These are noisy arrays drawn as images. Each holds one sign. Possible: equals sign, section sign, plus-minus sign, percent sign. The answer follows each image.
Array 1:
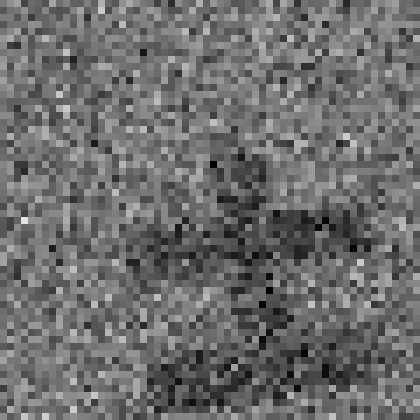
plus-minus sign
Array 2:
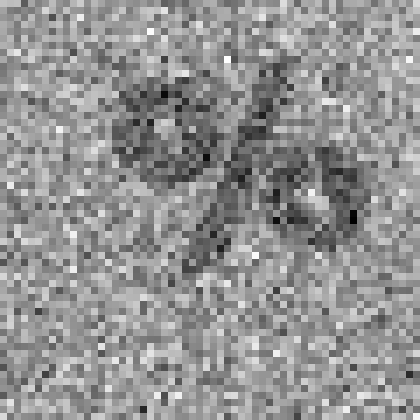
percent sign
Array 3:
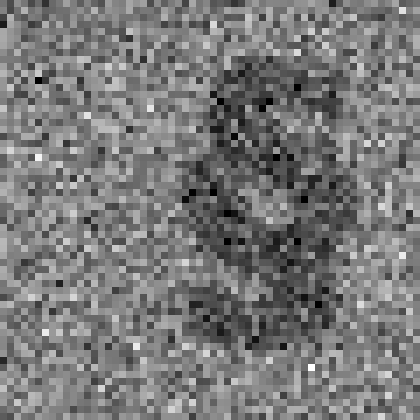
section sign
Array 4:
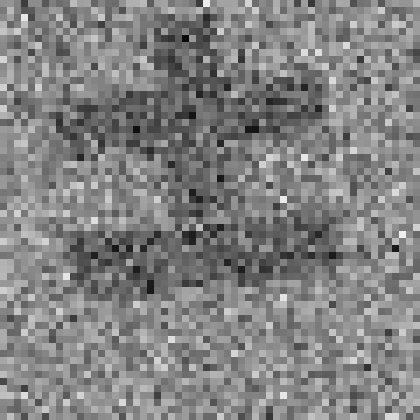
plus-minus sign
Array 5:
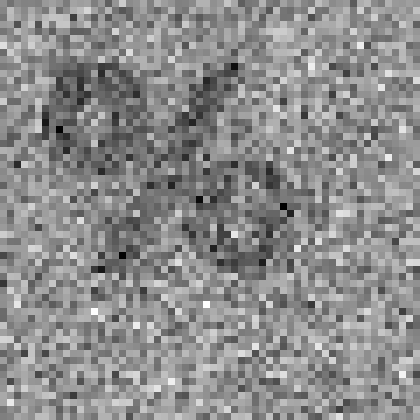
percent sign
